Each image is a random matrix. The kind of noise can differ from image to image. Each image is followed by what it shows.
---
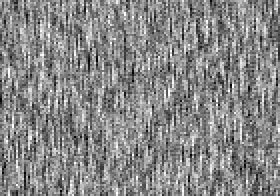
streaked along the columns
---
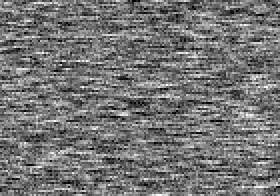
streaked along the rows
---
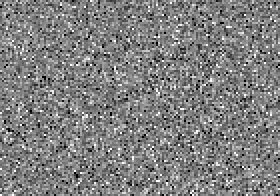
heavy tails
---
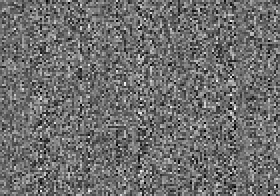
columns of uneven size
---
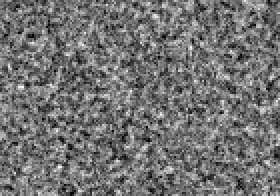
blotchy
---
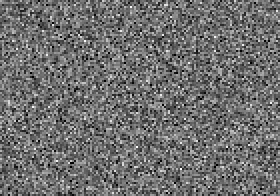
independent entries
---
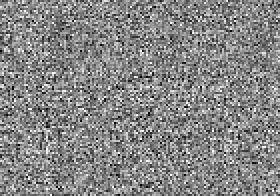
low rank plus noise
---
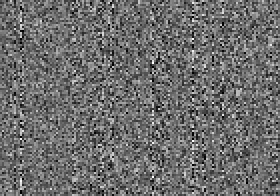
columns of uneven size
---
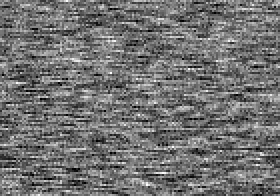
streaked along the rows
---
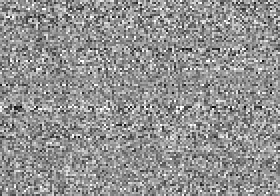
rows of uneven size
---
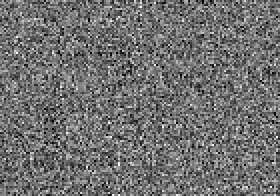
low rank plus noise
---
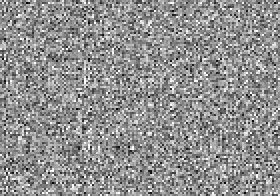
low rank plus noise
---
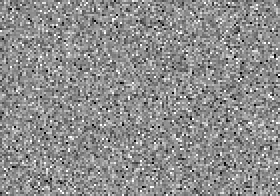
heavy tails
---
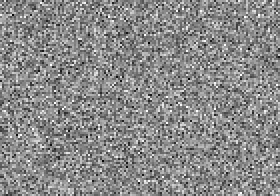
independent entries
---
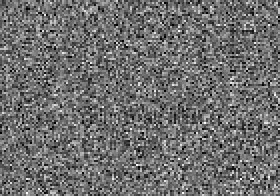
low rank plus noise
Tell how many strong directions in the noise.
three or four
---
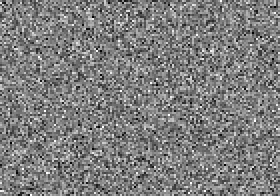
independent entries
